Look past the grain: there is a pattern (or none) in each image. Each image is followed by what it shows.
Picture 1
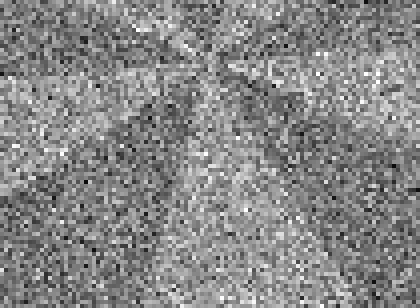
spokes from one point
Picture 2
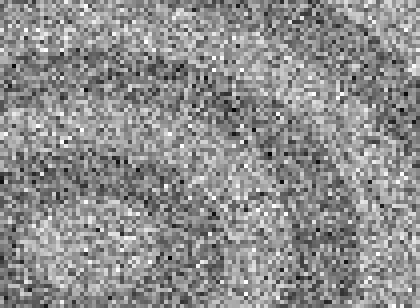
rings round one point
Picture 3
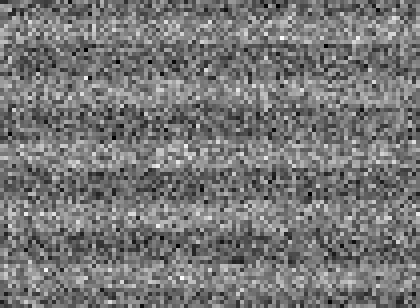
horizontal stripes
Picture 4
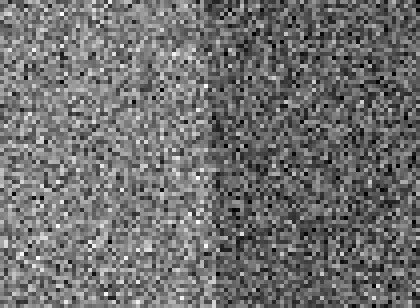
a sharp edge
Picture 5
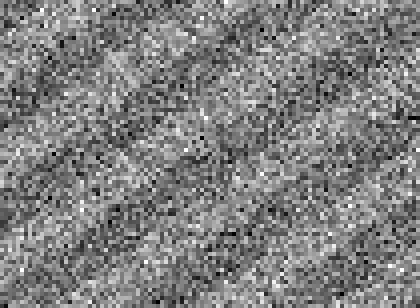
diagonal stripes
